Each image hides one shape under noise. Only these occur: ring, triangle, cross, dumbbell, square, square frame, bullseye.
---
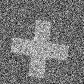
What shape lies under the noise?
cross
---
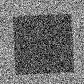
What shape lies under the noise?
square
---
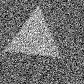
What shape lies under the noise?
triangle
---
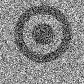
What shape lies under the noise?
bullseye
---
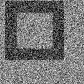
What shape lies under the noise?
square frame
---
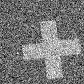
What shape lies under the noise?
cross
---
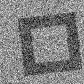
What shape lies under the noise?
square frame
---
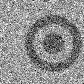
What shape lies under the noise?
bullseye
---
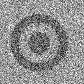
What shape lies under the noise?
bullseye
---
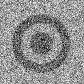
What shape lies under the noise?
bullseye
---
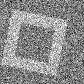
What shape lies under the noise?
square frame
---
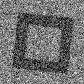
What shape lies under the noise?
square frame
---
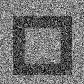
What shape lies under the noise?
square frame
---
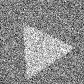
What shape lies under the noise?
triangle
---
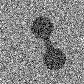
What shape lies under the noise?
dumbbell
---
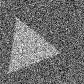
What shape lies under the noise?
triangle
